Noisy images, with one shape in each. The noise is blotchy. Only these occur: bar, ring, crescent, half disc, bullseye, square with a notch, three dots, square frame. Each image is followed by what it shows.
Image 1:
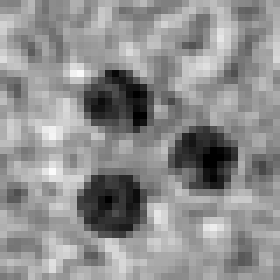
three dots
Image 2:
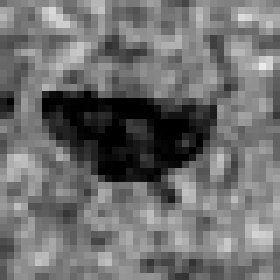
half disc
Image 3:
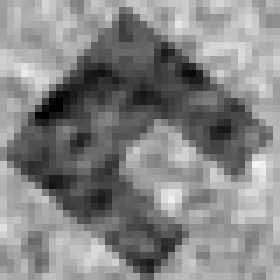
square with a notch
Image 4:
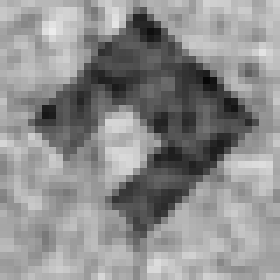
square with a notch
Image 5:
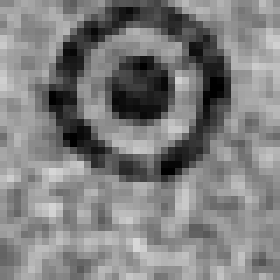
bullseye
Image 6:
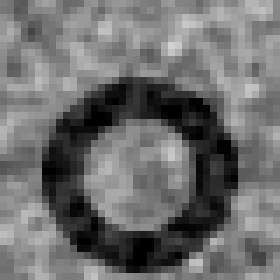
ring
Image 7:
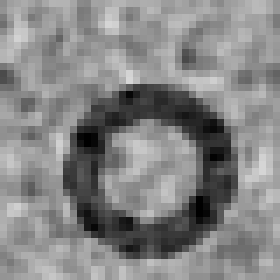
ring
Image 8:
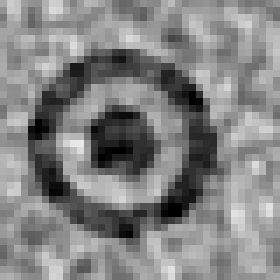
bullseye
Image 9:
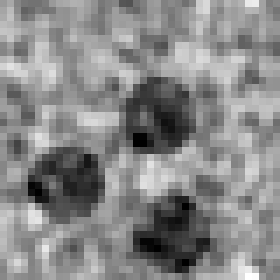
three dots
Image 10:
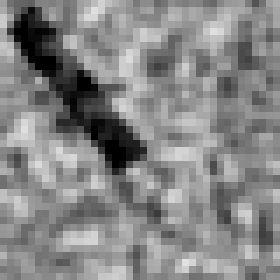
bar
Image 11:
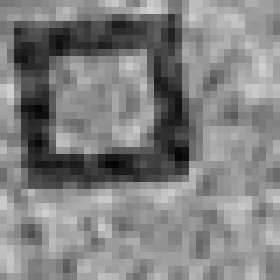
square frame
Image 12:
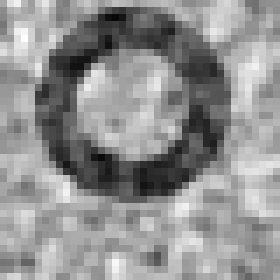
ring
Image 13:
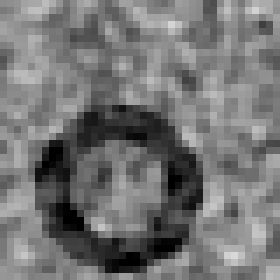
ring
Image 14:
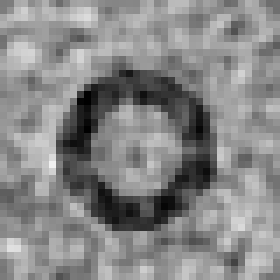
ring
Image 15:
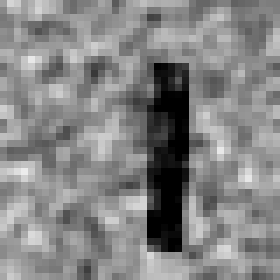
bar
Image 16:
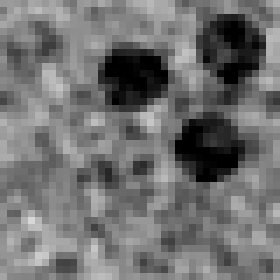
three dots
